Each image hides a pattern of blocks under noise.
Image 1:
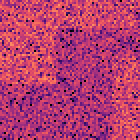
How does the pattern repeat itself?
no symmetry
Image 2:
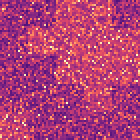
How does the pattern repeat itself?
mirrored about the diagonal from the bottom left
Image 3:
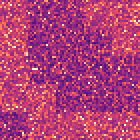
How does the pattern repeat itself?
mirrored about the diagonal from the bottom left
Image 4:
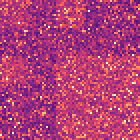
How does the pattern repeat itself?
mirrored about the diagonal from the top left
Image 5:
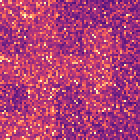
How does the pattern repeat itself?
top and bottom mirror each other
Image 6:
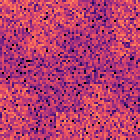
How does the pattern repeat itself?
the same after a half turn
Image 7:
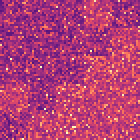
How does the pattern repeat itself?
mirrored about the diagonal from the top left
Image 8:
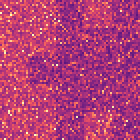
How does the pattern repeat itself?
top and bottom mirror each other
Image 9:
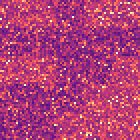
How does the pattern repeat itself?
no symmetry
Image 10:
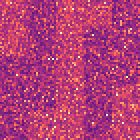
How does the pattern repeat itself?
the same after a half turn
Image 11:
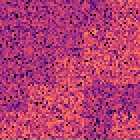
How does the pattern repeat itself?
mirrored about the diagonal from the top left
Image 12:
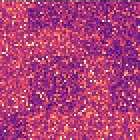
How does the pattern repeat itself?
mirrored about the diagonal from the bottom left
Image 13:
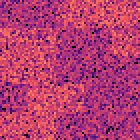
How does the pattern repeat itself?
no symmetry
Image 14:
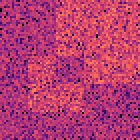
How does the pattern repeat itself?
mirrored about the diagonal from the bottom left
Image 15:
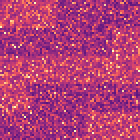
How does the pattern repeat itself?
the same after a half turn
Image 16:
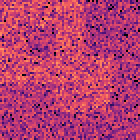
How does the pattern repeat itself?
mirrored about the diagonal from the top left
